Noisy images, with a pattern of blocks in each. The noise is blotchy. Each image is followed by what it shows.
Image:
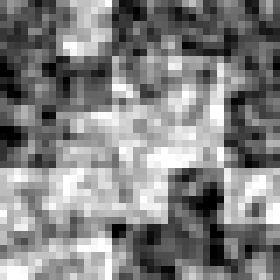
mirrored about the diagonal from the bottom left
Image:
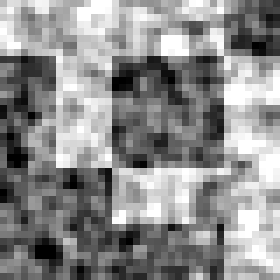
mirrored about the diagonal from the bottom left
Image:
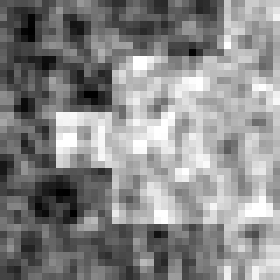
top and bottom mirror each other
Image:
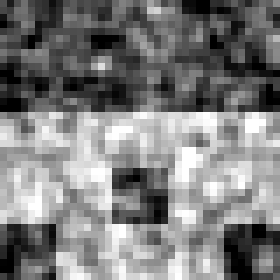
left and right mirror each other
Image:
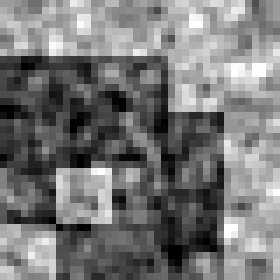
mirrored about the diagonal from the bottom left
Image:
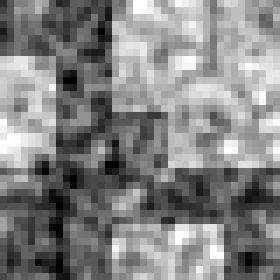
mirrored about the diagonal from the bottom left
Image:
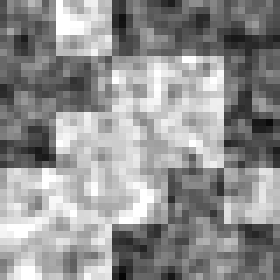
mirrored about the diagonal from the bottom left
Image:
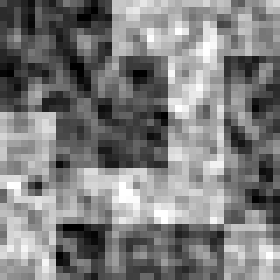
mirrored about the diagonal from the top left
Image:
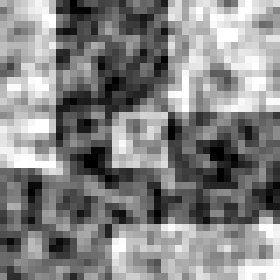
mirrored about the diagonal from the bottom left
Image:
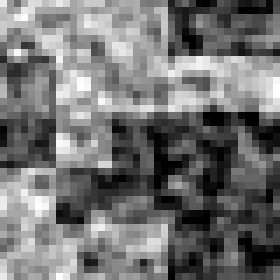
no symmetry
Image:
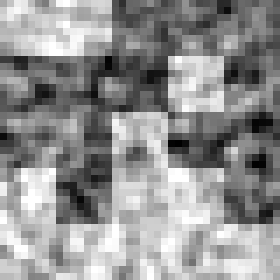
no symmetry
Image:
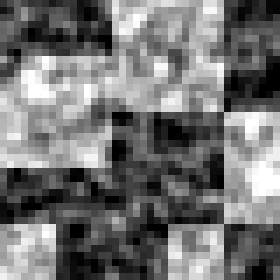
no symmetry
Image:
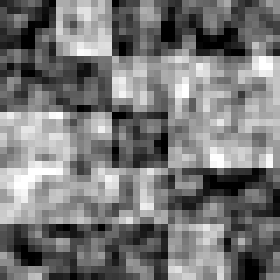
the same after a half turn
